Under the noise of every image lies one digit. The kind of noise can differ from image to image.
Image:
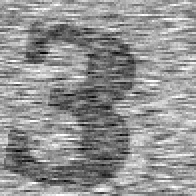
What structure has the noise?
streaked along the rows
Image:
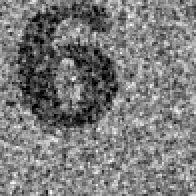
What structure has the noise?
blotchy
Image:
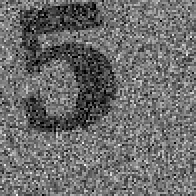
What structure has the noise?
independent entries
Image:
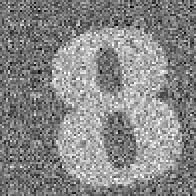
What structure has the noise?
low rank plus noise
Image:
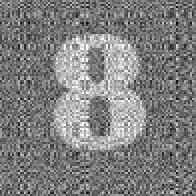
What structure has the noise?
low rank plus noise
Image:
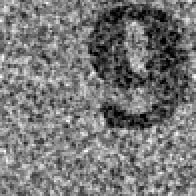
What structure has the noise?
blotchy
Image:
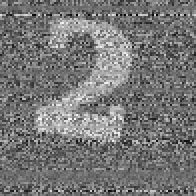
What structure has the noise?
rows of uneven size
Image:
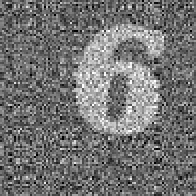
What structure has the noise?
low rank plus noise
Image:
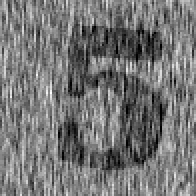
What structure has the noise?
streaked along the columns
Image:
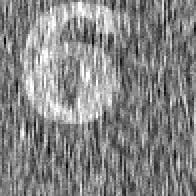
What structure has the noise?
streaked along the columns
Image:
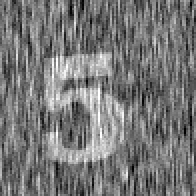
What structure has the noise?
streaked along the columns
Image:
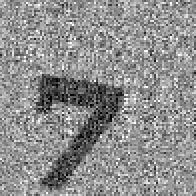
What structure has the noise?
low rank plus noise
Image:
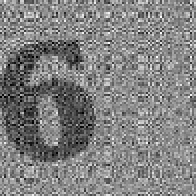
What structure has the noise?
low rank plus noise
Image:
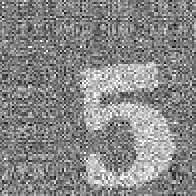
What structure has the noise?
low rank plus noise
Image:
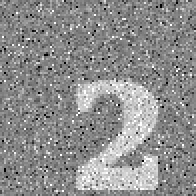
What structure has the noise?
heavy tails
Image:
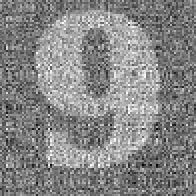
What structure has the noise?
low rank plus noise
